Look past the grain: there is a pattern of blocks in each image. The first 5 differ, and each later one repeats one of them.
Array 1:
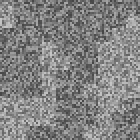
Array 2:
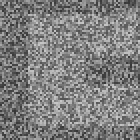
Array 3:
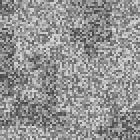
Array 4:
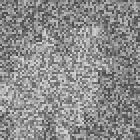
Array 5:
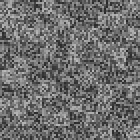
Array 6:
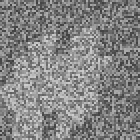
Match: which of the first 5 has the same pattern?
4
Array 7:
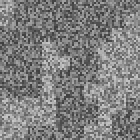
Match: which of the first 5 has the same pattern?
1
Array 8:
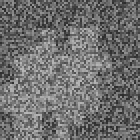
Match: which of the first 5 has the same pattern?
4
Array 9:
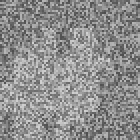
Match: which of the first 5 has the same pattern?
4
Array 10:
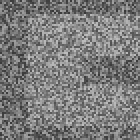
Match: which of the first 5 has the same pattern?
2
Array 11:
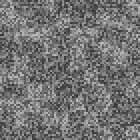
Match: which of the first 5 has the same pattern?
5
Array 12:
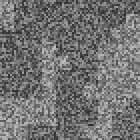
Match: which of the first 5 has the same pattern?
1
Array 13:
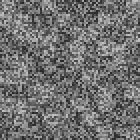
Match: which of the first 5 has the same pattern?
5
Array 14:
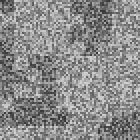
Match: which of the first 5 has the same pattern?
3
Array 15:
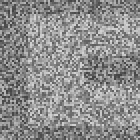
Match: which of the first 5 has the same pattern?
2
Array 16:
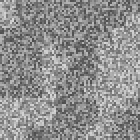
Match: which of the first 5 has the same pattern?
1
